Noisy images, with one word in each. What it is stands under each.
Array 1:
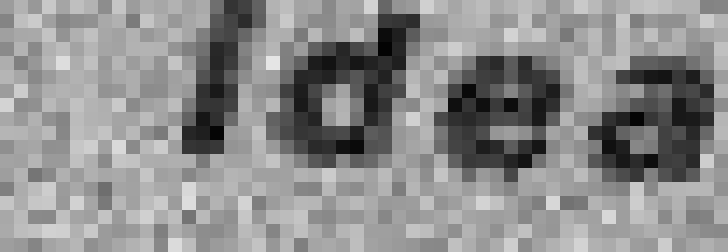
idea
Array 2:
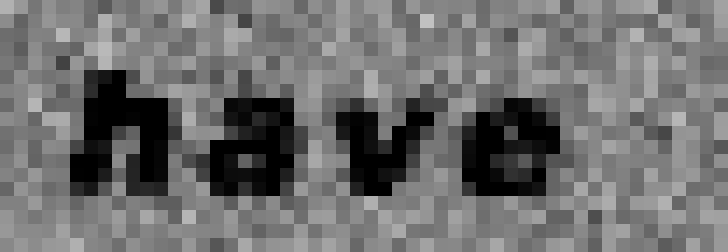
have
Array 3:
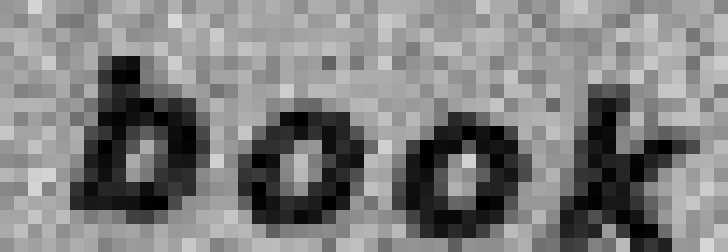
book
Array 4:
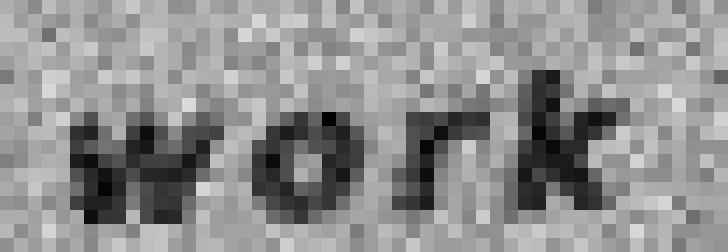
work
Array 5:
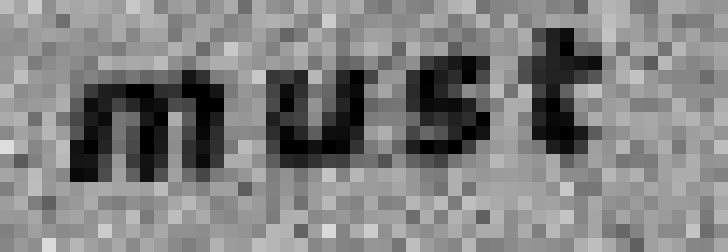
must
